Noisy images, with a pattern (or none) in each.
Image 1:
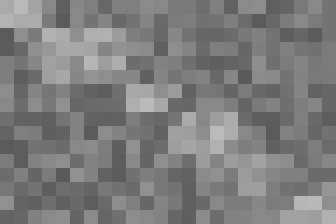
blocks along the diagonal
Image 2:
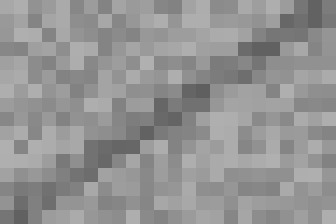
a diagonal band
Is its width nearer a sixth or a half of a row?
a sixth
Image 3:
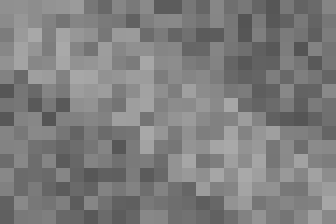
a diagonal band
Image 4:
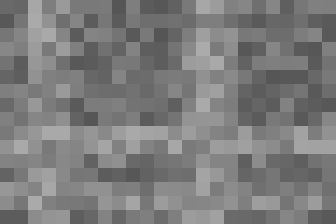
bands of rows crossing bands of columns
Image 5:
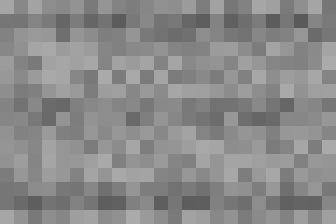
bands of rows
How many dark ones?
3
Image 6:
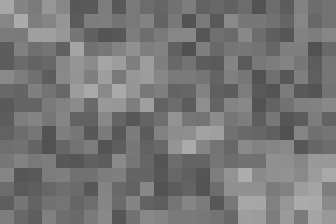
blocks along the diagonal
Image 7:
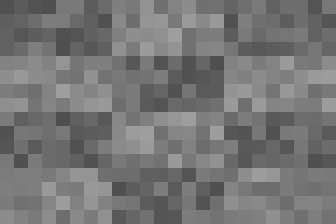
a checkerboard
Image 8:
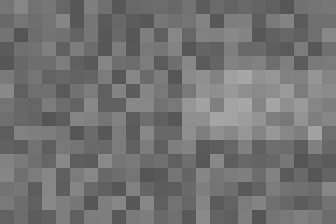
one block
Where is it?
middle right
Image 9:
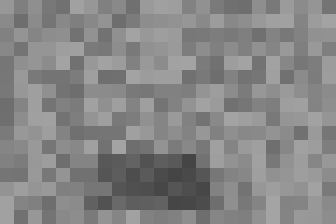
one block
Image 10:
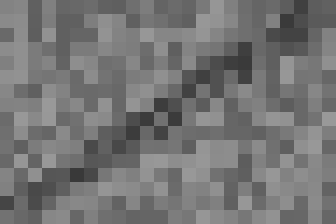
a diagonal band
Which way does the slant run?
bottom left to top right
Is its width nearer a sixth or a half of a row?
a sixth
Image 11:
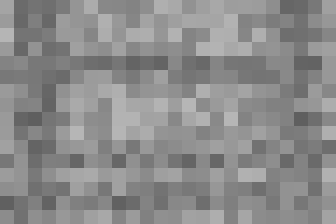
bands of rows crossing bands of columns
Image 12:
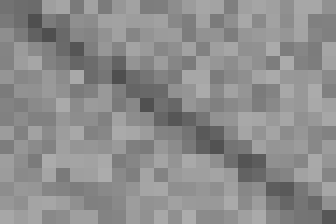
a diagonal band
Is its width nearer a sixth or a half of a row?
a sixth
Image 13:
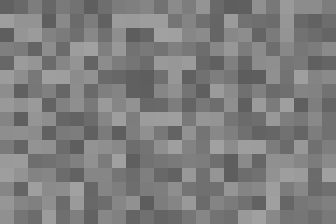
only noise
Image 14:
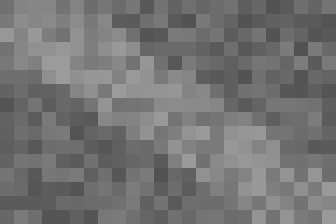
a diagonal band
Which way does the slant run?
top left to bottom right
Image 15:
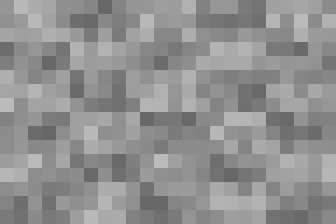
a checkerboard
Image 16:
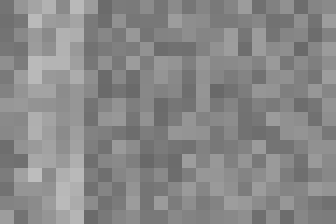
one band of columns
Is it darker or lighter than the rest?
lighter
